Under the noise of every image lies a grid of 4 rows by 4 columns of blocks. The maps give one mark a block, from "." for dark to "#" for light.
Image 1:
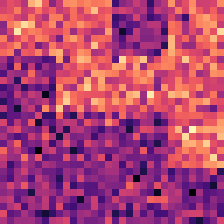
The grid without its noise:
# # . #
. # # #
. . . #
. . . .
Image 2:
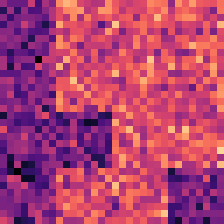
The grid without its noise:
. # # #
. # # #
. . # #
. # # .
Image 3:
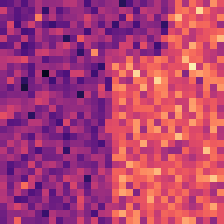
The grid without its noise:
. . . #
. . # #
. . # #
. . # #
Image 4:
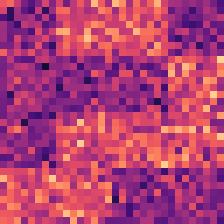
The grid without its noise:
. # # .
. . . #
. # # #
# # . .
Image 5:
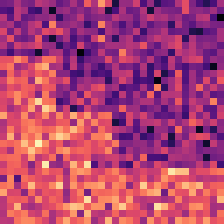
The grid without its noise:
. . . .
# . . .
# # . .
# # # #
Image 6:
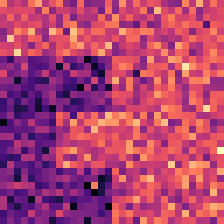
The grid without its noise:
# # # #
. . # #
. # # #
. . # #
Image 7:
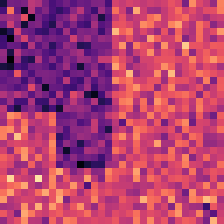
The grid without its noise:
. . # #
. . # #
# . # #
# # # #
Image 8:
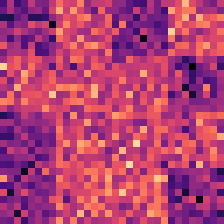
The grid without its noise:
. # . #
# # # .
. # # #
. # # .
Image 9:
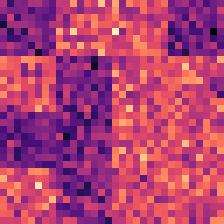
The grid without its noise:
. # # .
# . # #
. . # #
# . # #
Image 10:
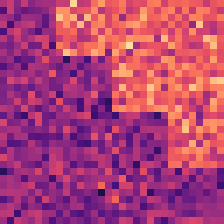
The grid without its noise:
. # # #
. . # #
. . . #
. . . .
